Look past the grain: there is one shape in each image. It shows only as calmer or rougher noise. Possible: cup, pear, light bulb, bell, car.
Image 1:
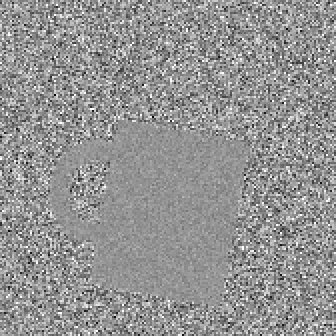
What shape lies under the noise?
cup
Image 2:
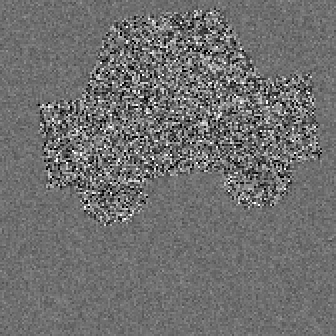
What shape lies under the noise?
car
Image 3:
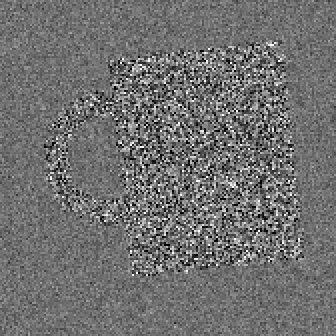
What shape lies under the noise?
cup
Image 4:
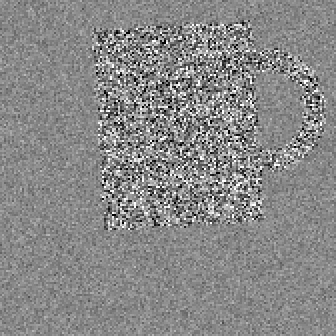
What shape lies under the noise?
cup
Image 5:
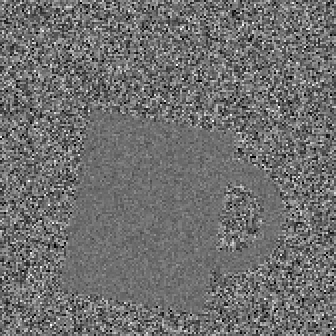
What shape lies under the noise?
cup
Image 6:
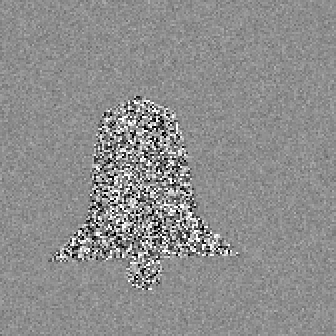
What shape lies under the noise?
bell
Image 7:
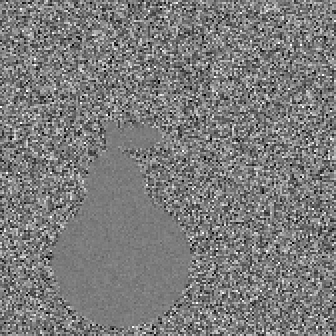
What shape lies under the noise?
pear
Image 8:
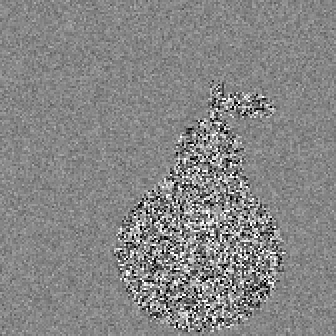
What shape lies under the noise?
pear
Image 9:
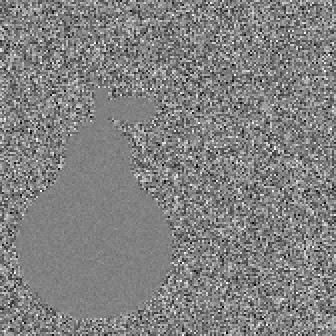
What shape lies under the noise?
pear
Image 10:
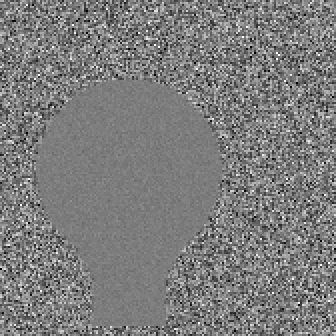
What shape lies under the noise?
light bulb
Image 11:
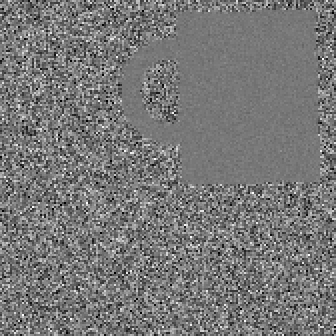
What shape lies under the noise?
cup
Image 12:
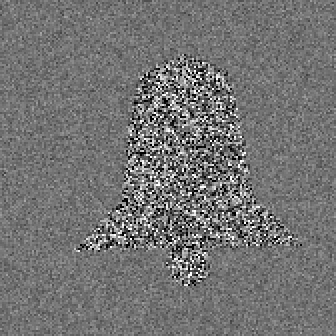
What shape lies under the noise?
bell
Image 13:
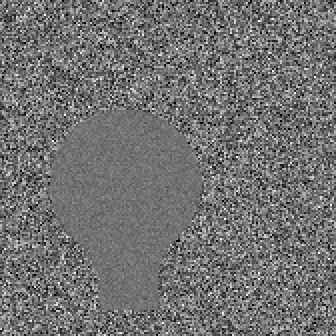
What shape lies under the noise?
light bulb
